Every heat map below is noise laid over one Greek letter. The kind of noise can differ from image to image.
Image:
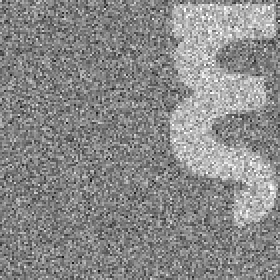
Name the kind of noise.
independent entries
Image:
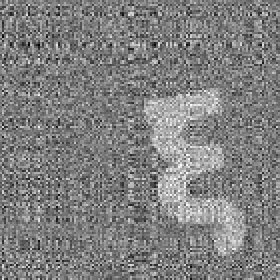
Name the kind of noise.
low rank plus noise
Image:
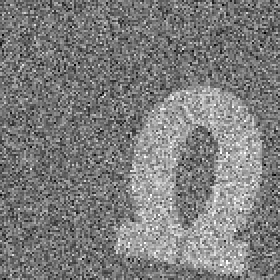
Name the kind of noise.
independent entries
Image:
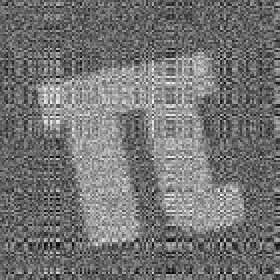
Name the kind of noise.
low rank plus noise
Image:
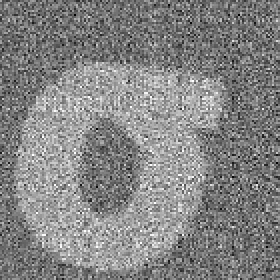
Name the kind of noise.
low rank plus noise
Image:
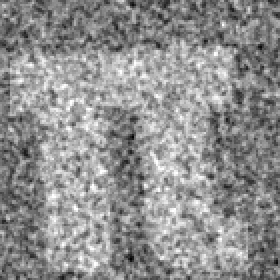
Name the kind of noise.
blotchy
